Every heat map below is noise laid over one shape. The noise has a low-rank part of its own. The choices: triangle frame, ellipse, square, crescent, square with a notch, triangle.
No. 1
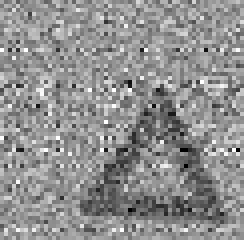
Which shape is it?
triangle frame
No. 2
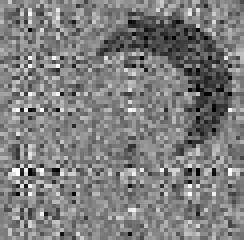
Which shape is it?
crescent
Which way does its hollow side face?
down and left
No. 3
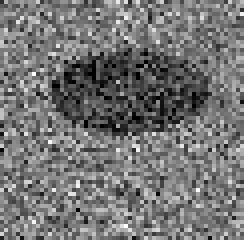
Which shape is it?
ellipse
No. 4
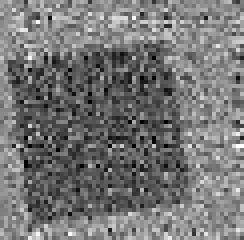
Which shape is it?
square
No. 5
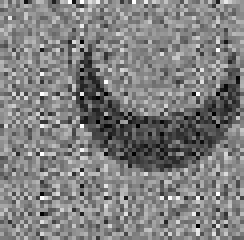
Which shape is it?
crescent
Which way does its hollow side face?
up
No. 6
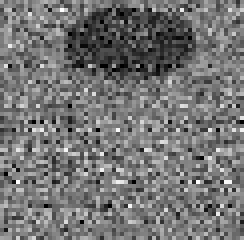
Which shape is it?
ellipse
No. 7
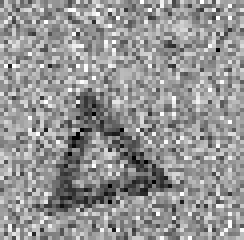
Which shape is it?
triangle frame
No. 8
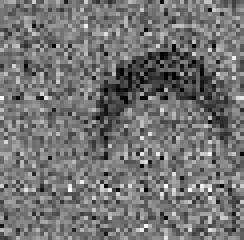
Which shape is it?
crescent
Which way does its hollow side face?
down
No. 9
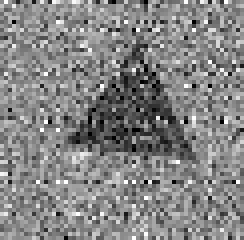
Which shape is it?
triangle
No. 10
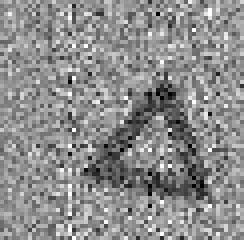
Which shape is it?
triangle frame
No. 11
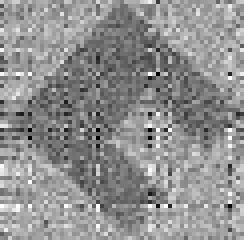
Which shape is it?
square with a notch
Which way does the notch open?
down and right
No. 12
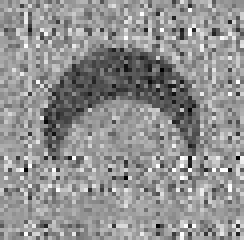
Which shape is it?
crescent
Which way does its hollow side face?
down
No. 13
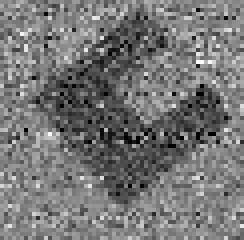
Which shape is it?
square with a notch
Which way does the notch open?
up and right
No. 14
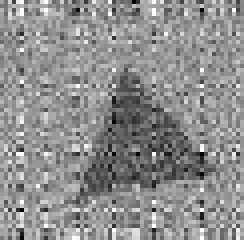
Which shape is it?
triangle
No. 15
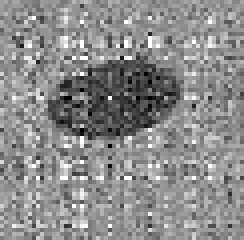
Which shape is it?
ellipse
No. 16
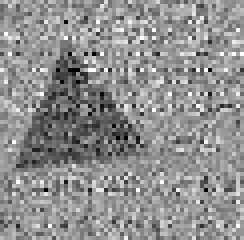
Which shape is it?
triangle
